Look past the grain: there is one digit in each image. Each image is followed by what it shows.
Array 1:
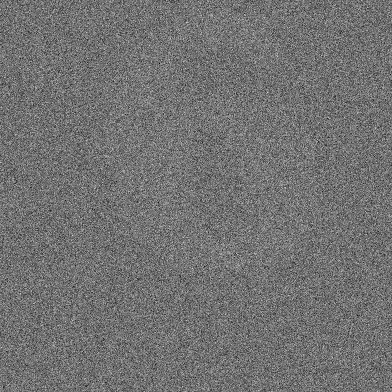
6
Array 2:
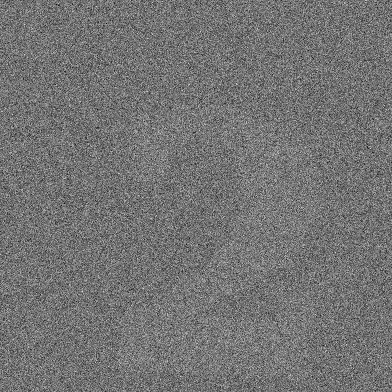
2
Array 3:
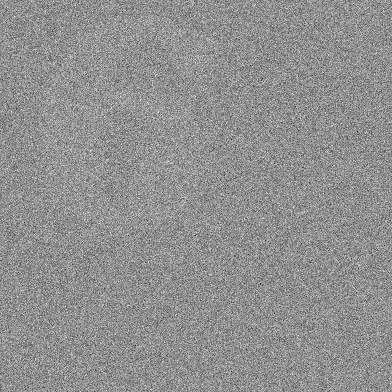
6
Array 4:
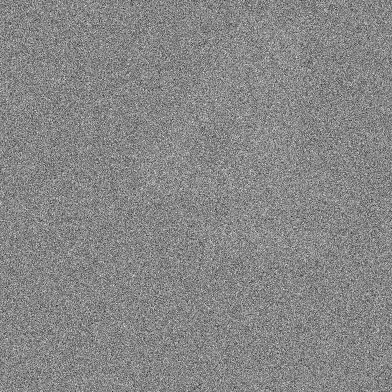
4
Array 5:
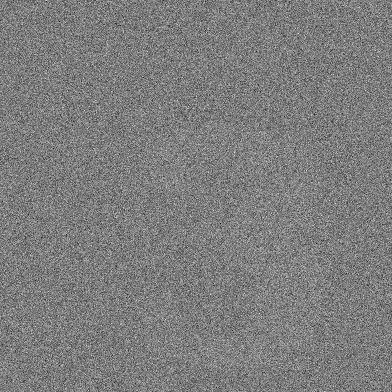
3
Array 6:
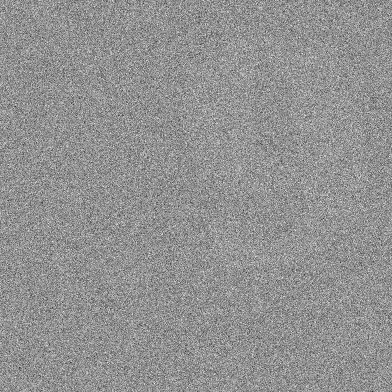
9
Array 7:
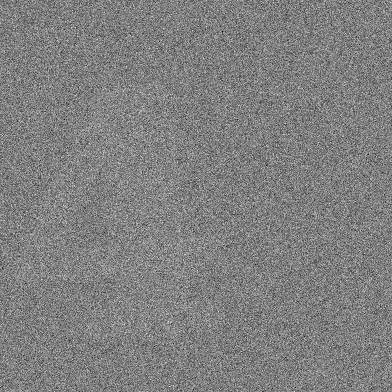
4
